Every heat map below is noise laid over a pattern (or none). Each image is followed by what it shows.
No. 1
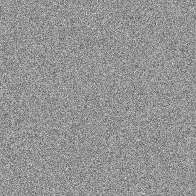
only noise
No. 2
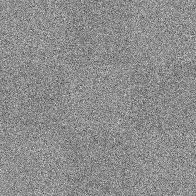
a checkerboard
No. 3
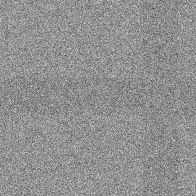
bands of rows crossing bands of columns
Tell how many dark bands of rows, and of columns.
1 and 1
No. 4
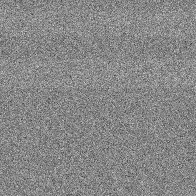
bands of rows
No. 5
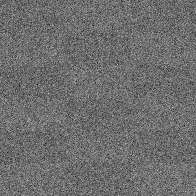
a checkerboard
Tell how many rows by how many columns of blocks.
6 by 3
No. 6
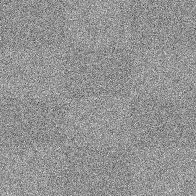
a checkerboard
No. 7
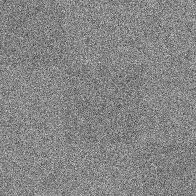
blocks along the diagonal
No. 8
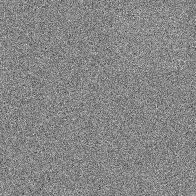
one block
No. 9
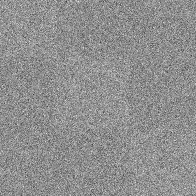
blocks along the diagonal
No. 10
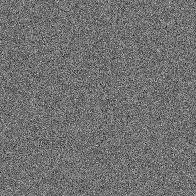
only noise
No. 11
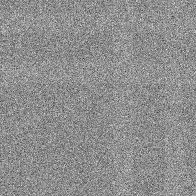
bands of rows crossing bands of columns
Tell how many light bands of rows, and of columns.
2 and 2
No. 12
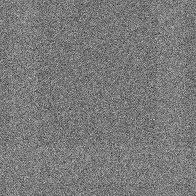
bands of rows crossing bands of columns
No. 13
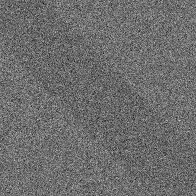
a diagonal band
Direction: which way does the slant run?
top left to bottom right
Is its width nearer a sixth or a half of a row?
a half
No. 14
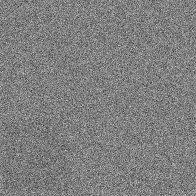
one block
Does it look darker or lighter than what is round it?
darker
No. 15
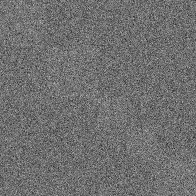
blocks along the diagonal
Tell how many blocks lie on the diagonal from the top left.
5
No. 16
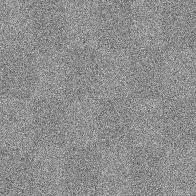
a checkerboard
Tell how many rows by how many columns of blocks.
4 by 6
